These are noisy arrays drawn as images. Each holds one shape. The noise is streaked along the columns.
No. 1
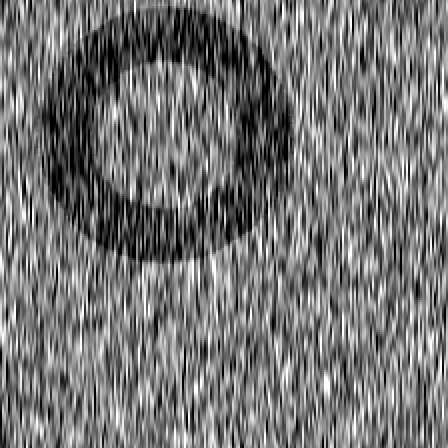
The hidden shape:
ring
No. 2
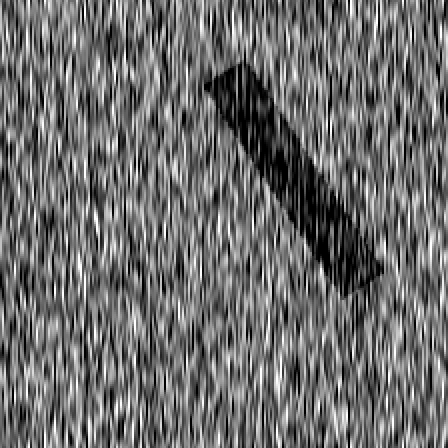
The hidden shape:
bar
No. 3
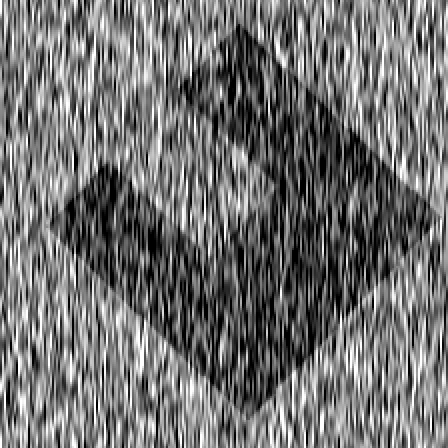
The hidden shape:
square with a notch
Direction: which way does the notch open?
up and left
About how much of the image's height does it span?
nearly all
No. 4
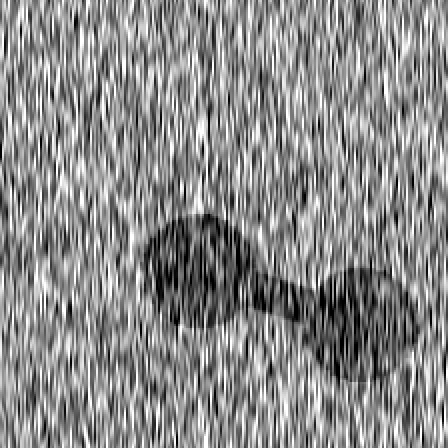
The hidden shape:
dumbbell
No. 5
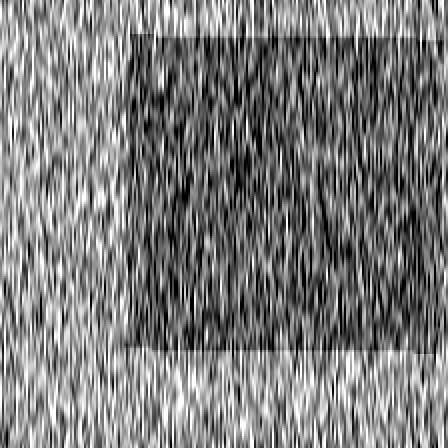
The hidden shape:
square
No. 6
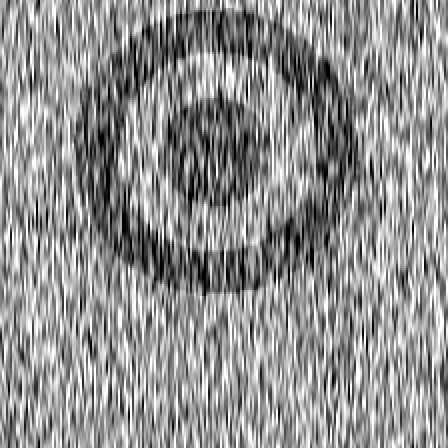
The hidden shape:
bullseye
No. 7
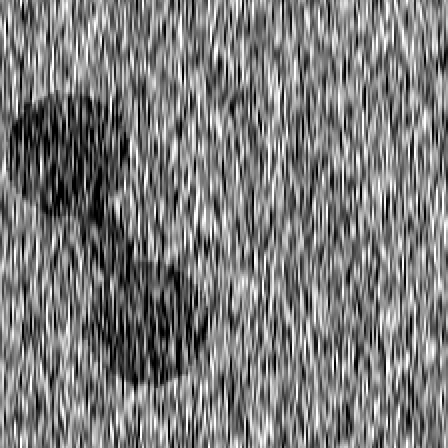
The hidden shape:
dumbbell
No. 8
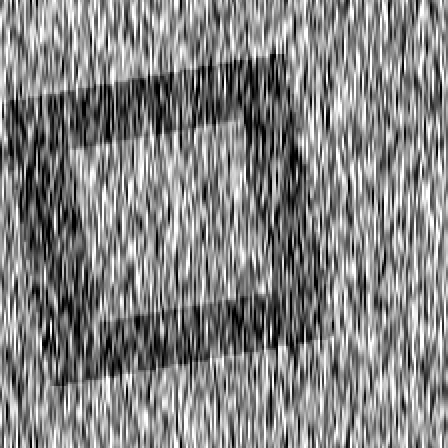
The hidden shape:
square frame
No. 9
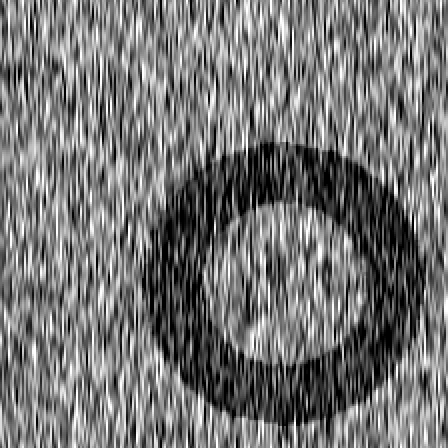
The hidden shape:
ring
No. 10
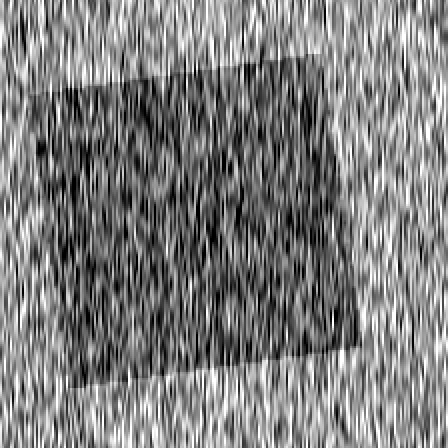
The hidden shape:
square
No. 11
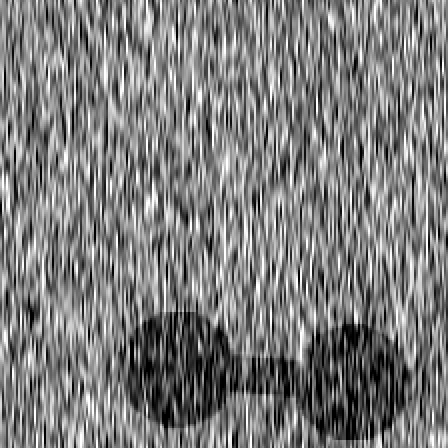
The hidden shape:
dumbbell
